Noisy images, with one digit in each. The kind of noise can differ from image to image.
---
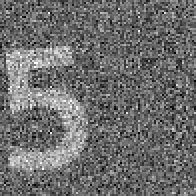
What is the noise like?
low rank plus noise
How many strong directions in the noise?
one
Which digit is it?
5
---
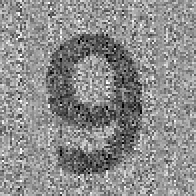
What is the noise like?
columns of uneven size
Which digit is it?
9
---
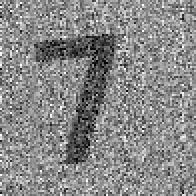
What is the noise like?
columns of uneven size
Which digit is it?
7
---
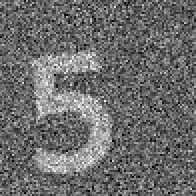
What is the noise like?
independent entries
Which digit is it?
5
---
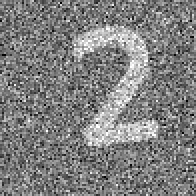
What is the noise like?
independent entries
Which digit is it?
2
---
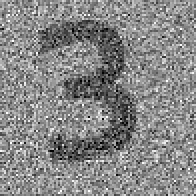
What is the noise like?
low rank plus noise
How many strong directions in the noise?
three or four
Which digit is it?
3
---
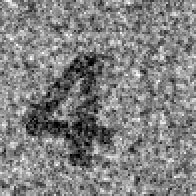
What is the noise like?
blotchy
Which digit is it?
4
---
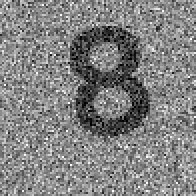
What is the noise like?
independent entries
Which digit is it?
8
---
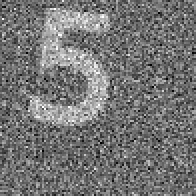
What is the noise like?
low rank plus noise
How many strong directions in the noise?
five to eight
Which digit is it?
5
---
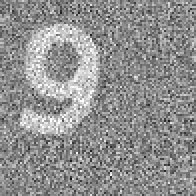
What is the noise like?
low rank plus noise
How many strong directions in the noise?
three or four
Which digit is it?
9
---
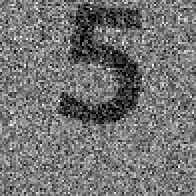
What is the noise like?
low rank plus noise
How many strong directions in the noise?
three or four
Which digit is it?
5
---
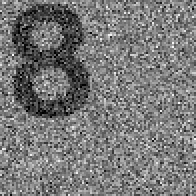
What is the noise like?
independent entries
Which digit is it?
8
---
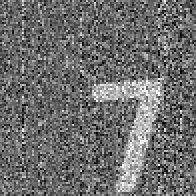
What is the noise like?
columns of uneven size
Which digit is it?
7
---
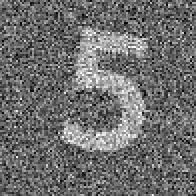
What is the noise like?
low rank plus noise
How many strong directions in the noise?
three or four
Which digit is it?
5
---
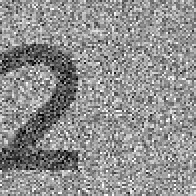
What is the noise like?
low rank plus noise
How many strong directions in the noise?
one
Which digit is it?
2
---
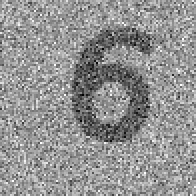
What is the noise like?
independent entries
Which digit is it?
6
